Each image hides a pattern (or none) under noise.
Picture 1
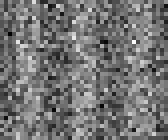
vertical stripes
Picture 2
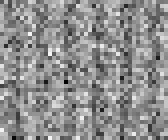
vertical stripes
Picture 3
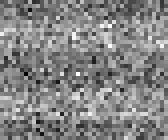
horizontal stripes
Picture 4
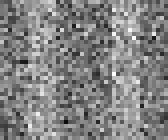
vertical stripes
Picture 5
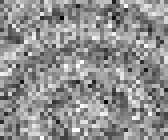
rings round one point
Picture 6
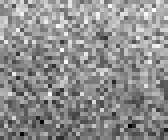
a smooth slope
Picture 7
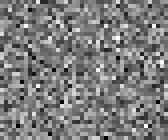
only noise
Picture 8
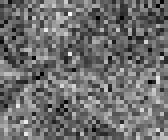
spokes from one point
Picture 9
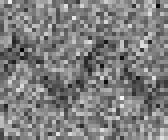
a wavy band
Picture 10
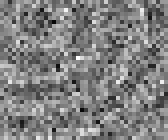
rings round one point
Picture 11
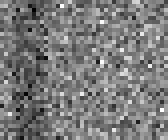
one vertical stripe
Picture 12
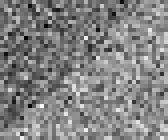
a sharp edge
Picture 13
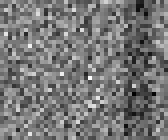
one vertical stripe
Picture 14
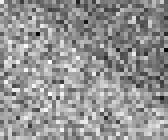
a sharp edge
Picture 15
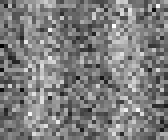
vertical stripes
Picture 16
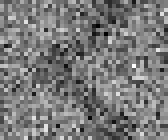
a wavy band
